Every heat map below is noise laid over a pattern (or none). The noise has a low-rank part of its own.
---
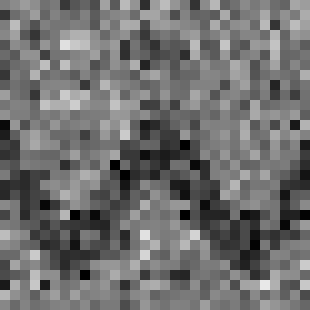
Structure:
a wavy band
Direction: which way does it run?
left to right
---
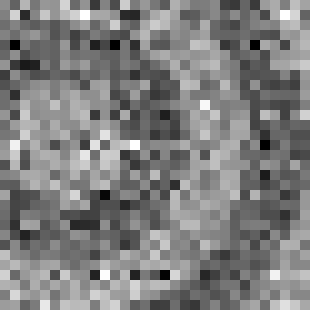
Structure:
rings round one point
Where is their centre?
middle left
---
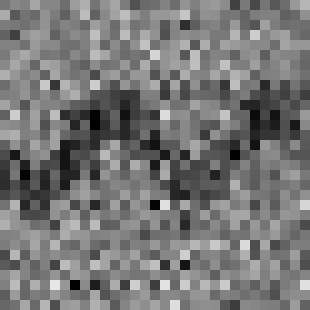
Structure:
a wavy band
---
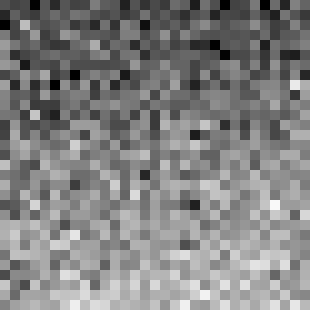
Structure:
a smooth slope
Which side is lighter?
bottom
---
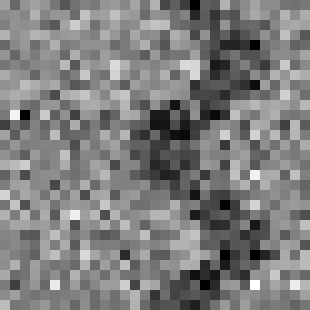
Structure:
a wavy band
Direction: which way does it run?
top to bottom
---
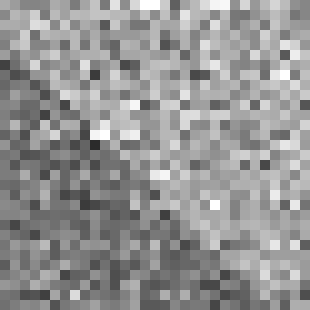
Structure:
a sharp edge
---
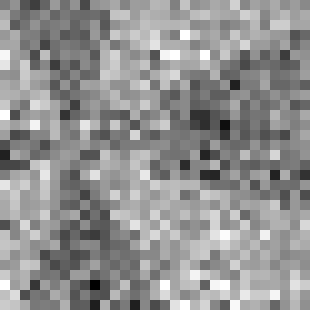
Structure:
spokes from one point
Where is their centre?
middle left
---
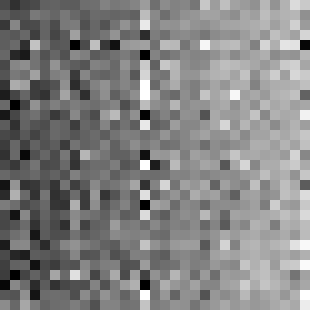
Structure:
a smooth slope
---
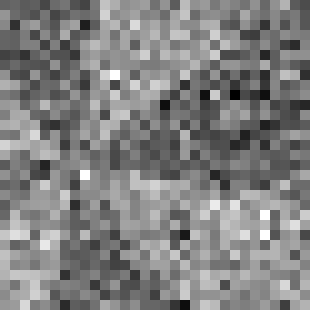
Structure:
spokes from one point
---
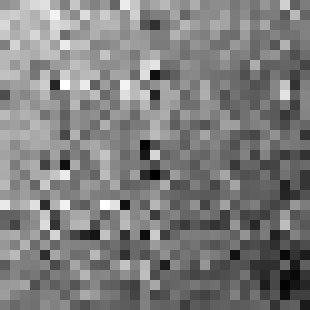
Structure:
a smooth slope
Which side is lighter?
top left
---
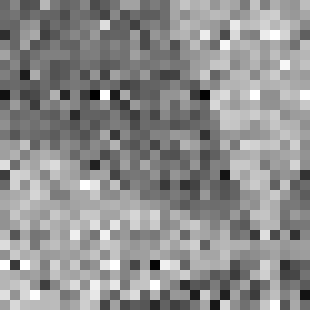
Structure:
spokes from one point
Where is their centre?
bottom right
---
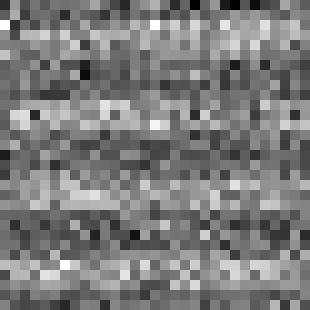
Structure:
horizontal stripes
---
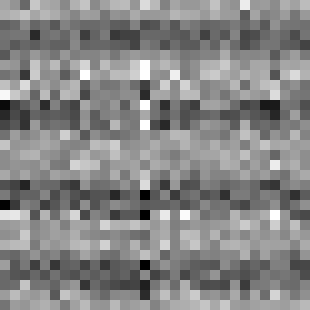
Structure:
horizontal stripes
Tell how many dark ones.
4
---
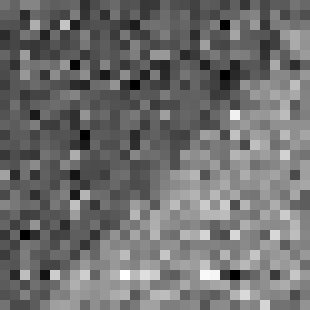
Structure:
a sharp edge
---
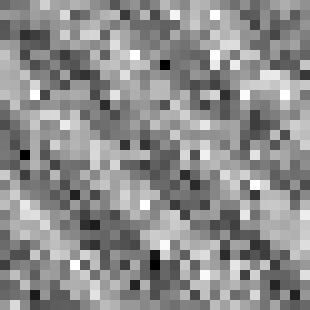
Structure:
diagonal stripes
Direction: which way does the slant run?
top left to bottom right
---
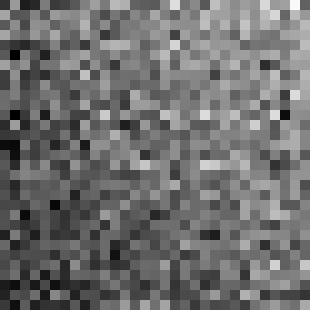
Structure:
a smooth slope
